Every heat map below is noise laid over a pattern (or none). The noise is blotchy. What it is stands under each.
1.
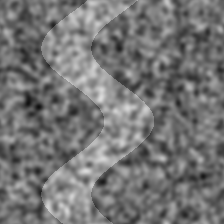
a wavy band
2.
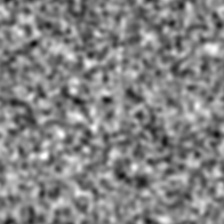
only noise
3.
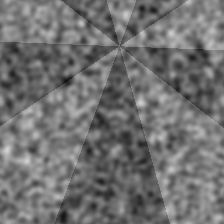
spokes from one point
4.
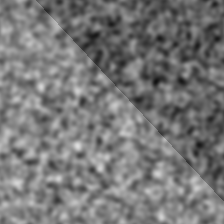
a sharp edge
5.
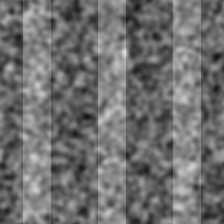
vertical stripes
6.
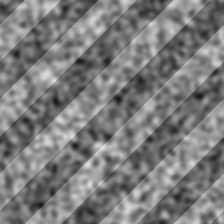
diagonal stripes
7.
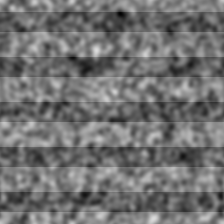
horizontal stripes
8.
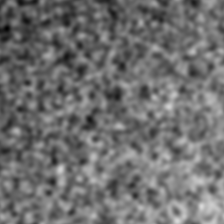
a smooth slope
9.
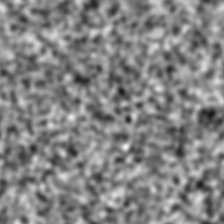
only noise
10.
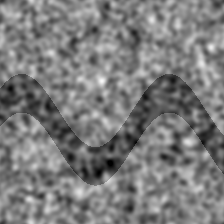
a wavy band
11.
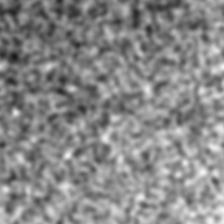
a smooth slope
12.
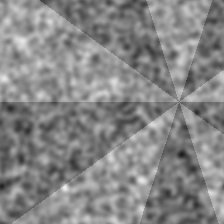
spokes from one point
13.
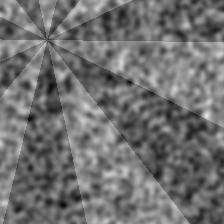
spokes from one point
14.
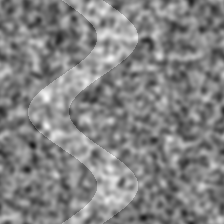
a wavy band
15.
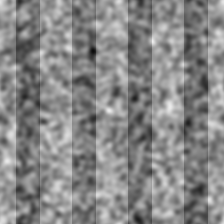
vertical stripes
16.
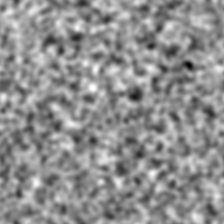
only noise
